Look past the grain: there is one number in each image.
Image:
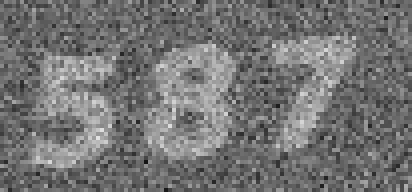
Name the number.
587
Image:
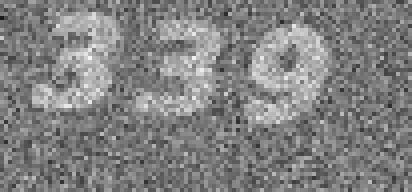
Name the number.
339
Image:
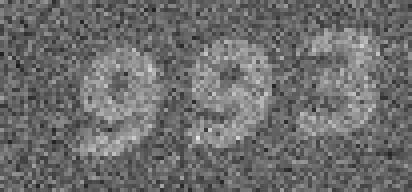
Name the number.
993
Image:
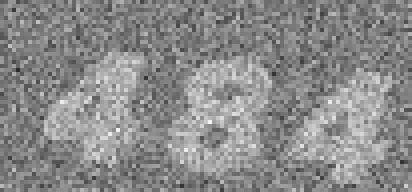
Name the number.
484
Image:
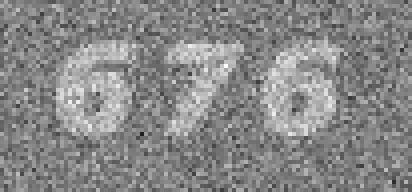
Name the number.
676
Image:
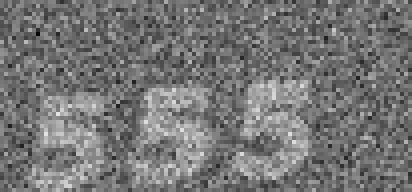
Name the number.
555
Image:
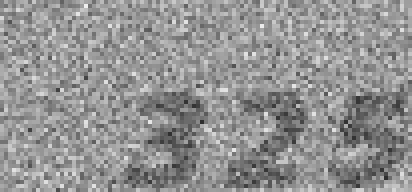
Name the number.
325
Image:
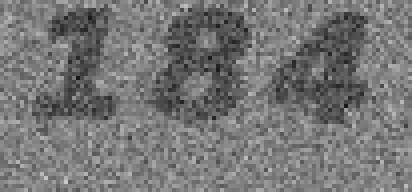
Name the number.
184
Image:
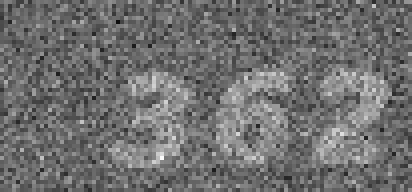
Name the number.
362
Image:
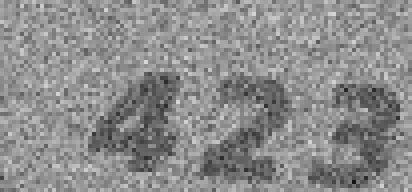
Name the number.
423
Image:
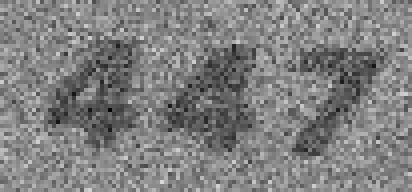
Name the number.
447
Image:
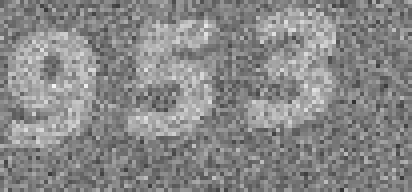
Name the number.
953
